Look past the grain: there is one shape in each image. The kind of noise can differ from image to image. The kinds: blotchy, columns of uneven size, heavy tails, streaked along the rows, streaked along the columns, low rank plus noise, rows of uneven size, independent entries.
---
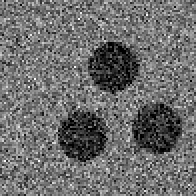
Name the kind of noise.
independent entries
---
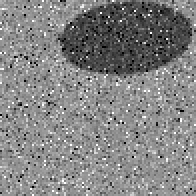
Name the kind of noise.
heavy tails
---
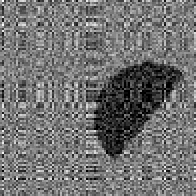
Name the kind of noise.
low rank plus noise
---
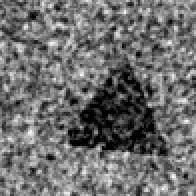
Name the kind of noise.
blotchy
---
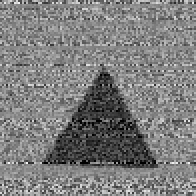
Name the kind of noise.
rows of uneven size
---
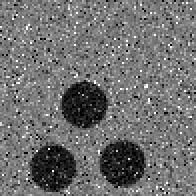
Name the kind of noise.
heavy tails
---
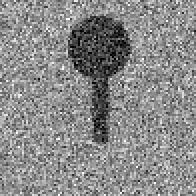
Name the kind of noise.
independent entries
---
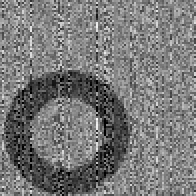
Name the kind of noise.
columns of uneven size
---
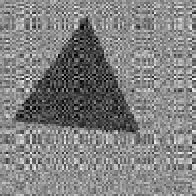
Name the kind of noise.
low rank plus noise
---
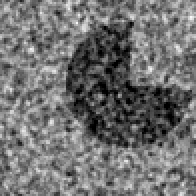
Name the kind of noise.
blotchy
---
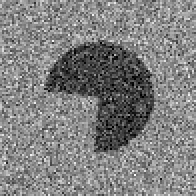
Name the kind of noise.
independent entries
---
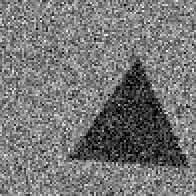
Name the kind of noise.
independent entries
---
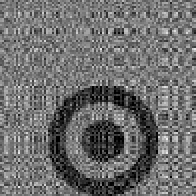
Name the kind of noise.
low rank plus noise
